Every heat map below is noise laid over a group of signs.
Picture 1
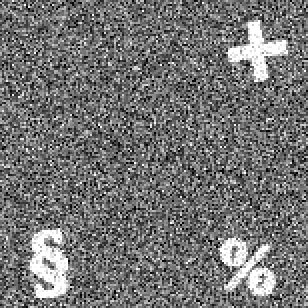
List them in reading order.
top right: plus sign; bottom left: section sign; bottom right: percent sign
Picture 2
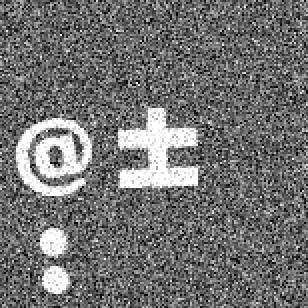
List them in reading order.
middle left: at sign; centre: plus-minus sign; bottom left: colon
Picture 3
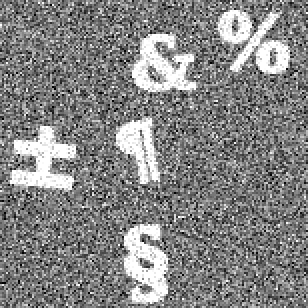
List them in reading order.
top middle: ampersand; top right: percent sign; middle left: plus-minus sign; centre: pilcrow; bottom middle: section sign
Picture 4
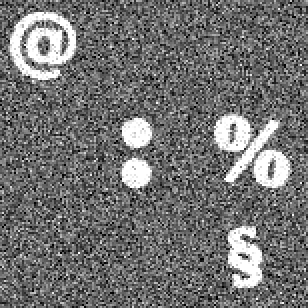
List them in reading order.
top left: at sign; centre: colon; middle right: percent sign; bottom right: section sign
